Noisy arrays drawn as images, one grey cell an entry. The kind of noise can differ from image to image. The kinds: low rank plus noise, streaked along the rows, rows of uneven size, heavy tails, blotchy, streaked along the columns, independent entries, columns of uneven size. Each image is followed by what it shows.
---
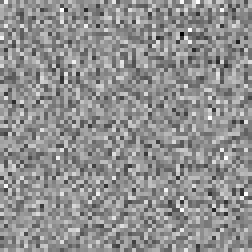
low rank plus noise
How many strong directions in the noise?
three or four
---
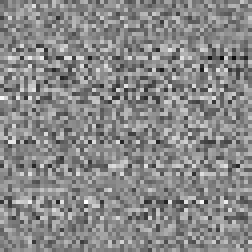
rows of uneven size
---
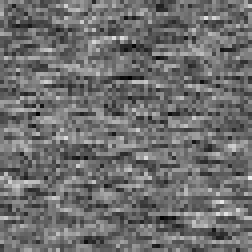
streaked along the rows
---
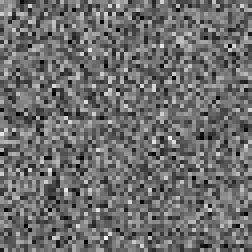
independent entries
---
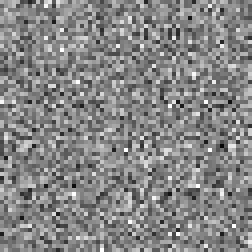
low rank plus noise
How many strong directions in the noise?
one
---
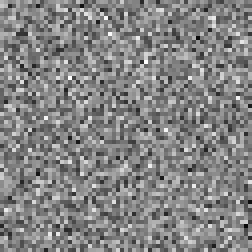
independent entries
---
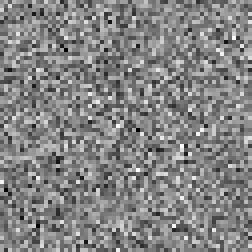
independent entries
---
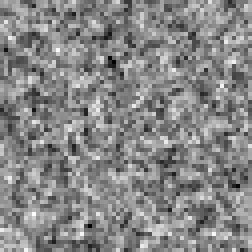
blotchy
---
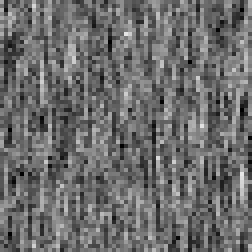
streaked along the columns
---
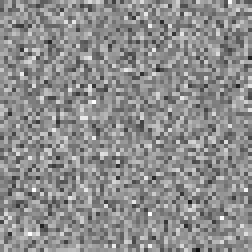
independent entries
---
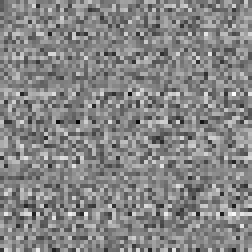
rows of uneven size
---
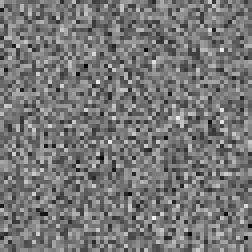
independent entries
